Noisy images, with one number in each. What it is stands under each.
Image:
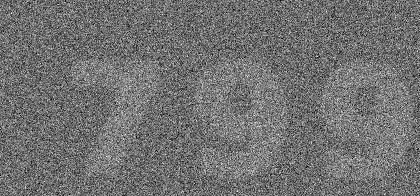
799
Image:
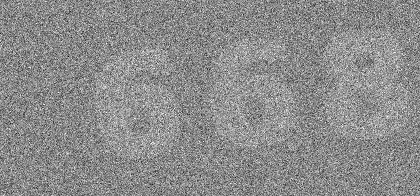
668
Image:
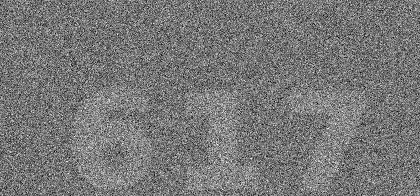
617
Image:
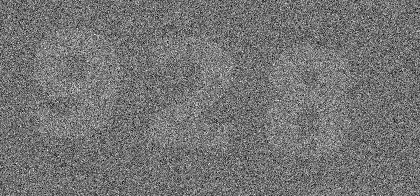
928
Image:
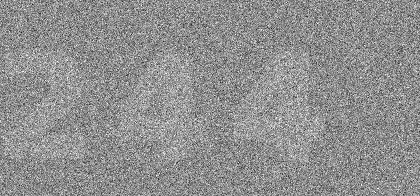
244
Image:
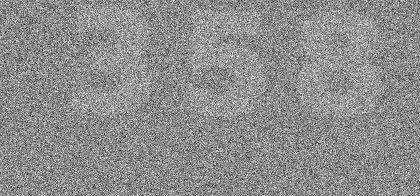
358
